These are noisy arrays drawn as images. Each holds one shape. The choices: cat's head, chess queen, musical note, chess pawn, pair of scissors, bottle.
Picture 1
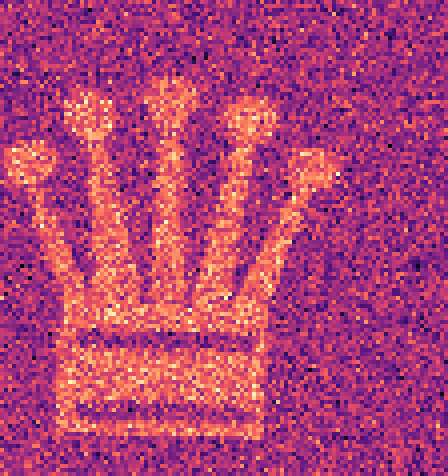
light chess queen
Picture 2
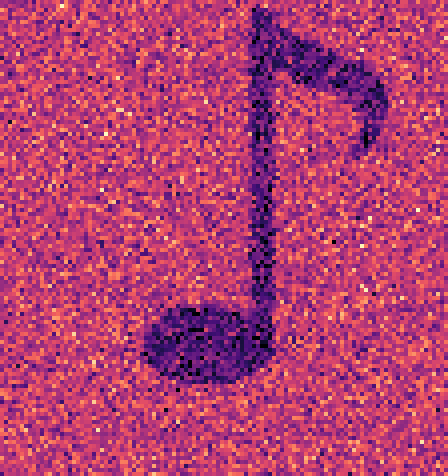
dark musical note
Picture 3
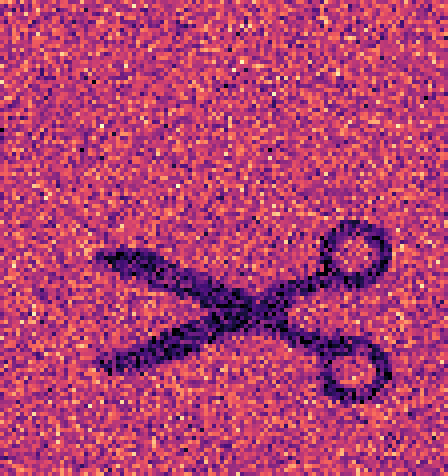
dark pair of scissors
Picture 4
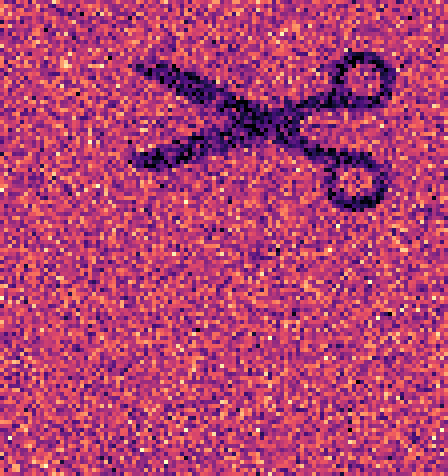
dark pair of scissors
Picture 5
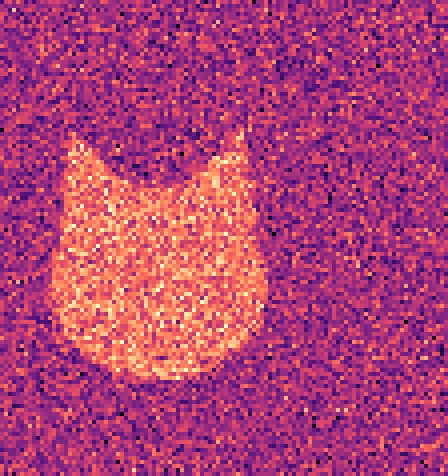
light cat's head
